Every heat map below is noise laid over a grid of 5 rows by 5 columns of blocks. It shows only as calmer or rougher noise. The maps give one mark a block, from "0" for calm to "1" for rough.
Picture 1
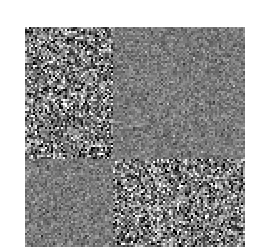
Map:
11000
11000
11000
00111
00111
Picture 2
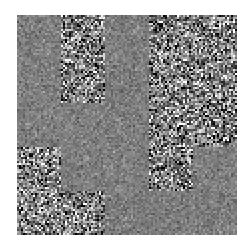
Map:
01011
01011
00011
10010
11000
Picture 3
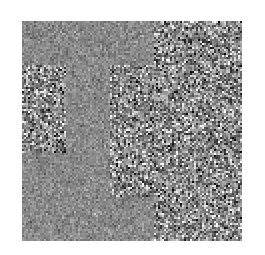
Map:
00011
10111
10111
00111
00011
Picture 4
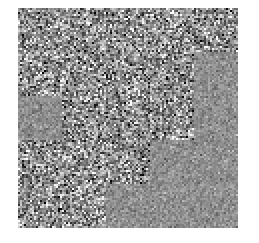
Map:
11111
11110
01110
11100
11000
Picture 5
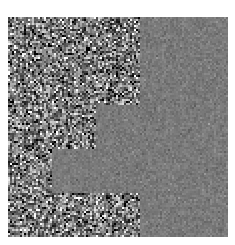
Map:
11100
11100
11000
10000
11100
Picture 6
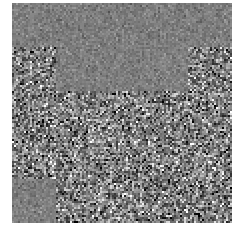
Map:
00000
10001
11111
11111
01111
